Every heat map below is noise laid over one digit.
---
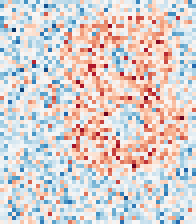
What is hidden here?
red 8
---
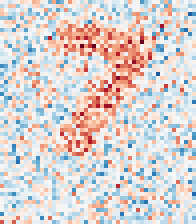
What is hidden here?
red 7
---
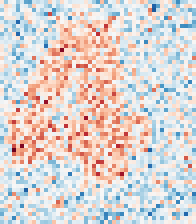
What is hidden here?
red 4
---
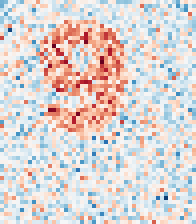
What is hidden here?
red 9
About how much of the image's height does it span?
half
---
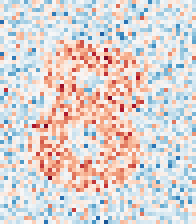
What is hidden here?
red 8
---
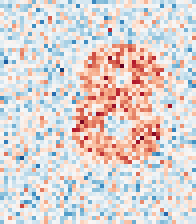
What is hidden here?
red 8
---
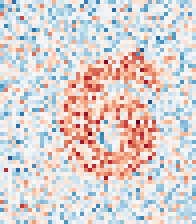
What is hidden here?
red 6
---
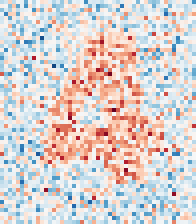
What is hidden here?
red 4
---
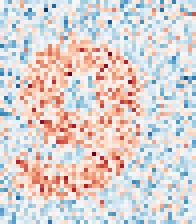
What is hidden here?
red 9
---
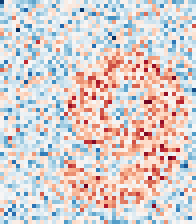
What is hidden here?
red 9
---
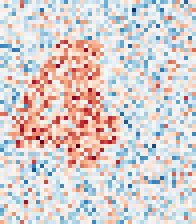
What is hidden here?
red 4
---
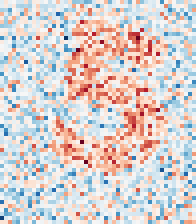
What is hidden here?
red 5
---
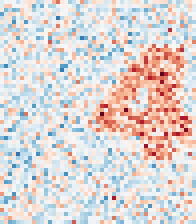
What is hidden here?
red 4
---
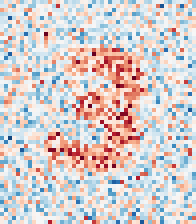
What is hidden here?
red 3
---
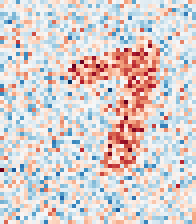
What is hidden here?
red 7
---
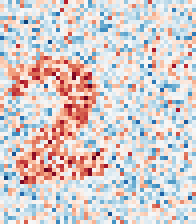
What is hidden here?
red 2
